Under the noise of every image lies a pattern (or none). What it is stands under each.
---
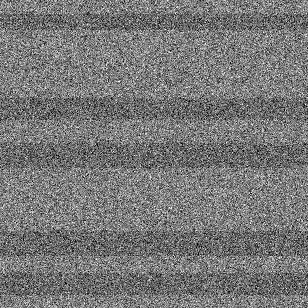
bands of rows
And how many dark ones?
5
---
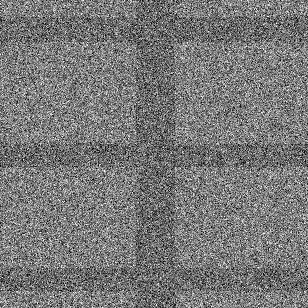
bands of rows crossing bands of columns
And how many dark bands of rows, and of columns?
3 and 1
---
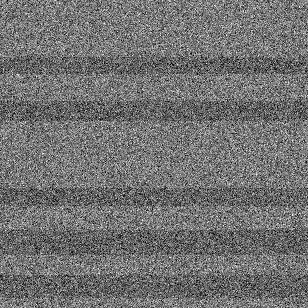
bands of rows
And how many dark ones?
5
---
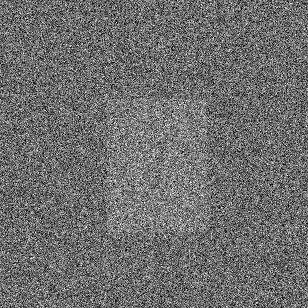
one block
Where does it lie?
centre
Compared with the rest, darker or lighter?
lighter
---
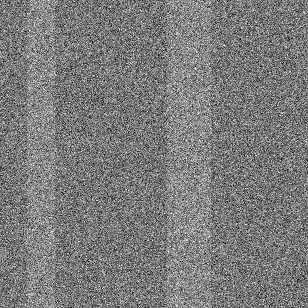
bands of columns
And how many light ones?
2
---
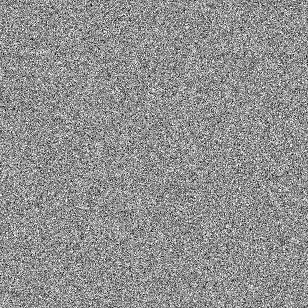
only noise
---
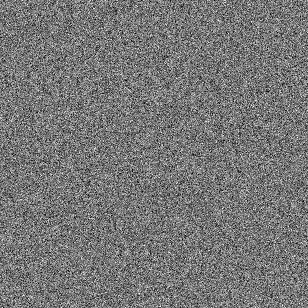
only noise
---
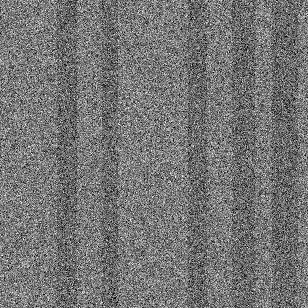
bands of columns
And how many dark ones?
5
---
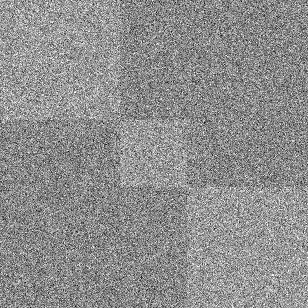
blocks along the diagonal
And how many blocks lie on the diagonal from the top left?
3
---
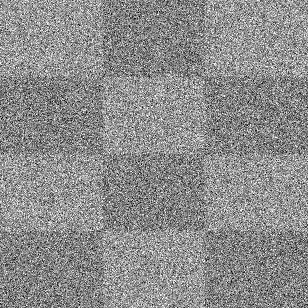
a checkerboard
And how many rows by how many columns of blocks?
4 by 3
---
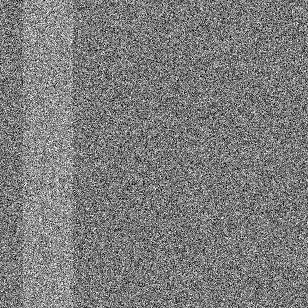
one band of columns
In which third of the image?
left
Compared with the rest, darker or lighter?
lighter
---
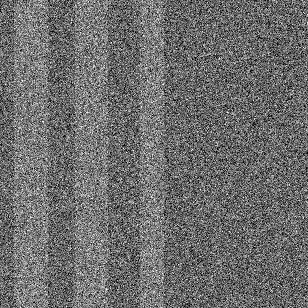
bands of columns
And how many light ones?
3
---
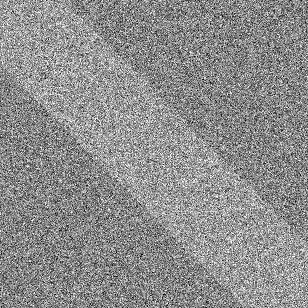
a diagonal band
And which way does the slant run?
top left to bottom right
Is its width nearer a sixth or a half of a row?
a half
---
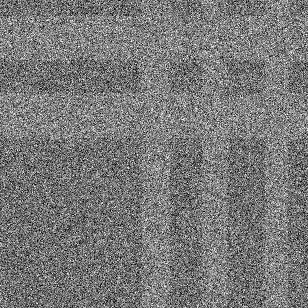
bands of rows crossing bands of columns
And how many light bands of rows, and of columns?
2 and 3
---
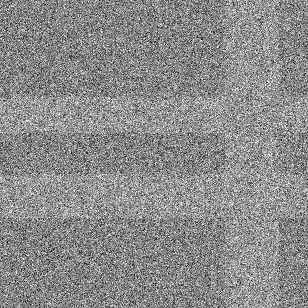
bands of rows crossing bands of columns
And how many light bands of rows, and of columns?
2 and 1
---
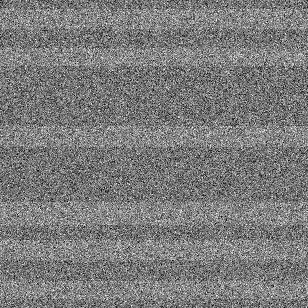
bands of rows
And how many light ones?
6
